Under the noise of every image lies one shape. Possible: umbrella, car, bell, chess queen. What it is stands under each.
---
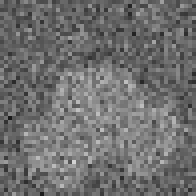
car
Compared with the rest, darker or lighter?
lighter
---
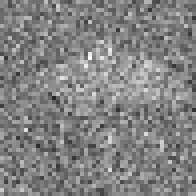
umbrella
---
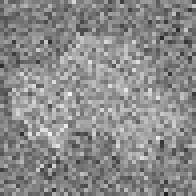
car
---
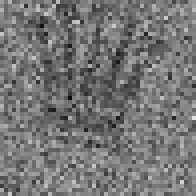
chess queen
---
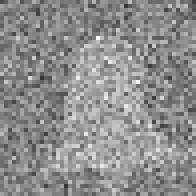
bell
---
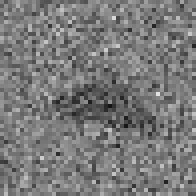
umbrella
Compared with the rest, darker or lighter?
darker
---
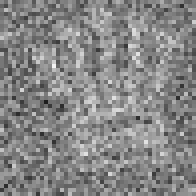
chess queen
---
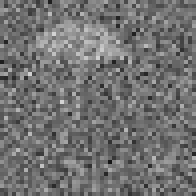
umbrella
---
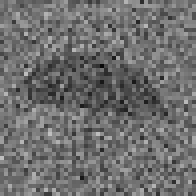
umbrella
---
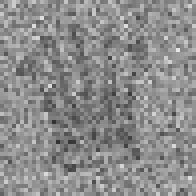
chess queen
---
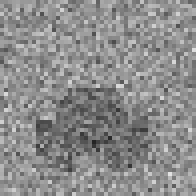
car
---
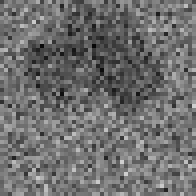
car
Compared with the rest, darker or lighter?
darker
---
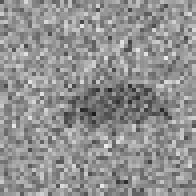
umbrella
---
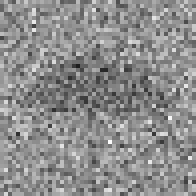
umbrella
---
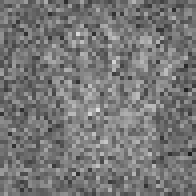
chess queen
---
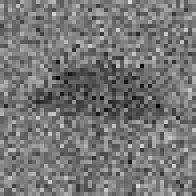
umbrella
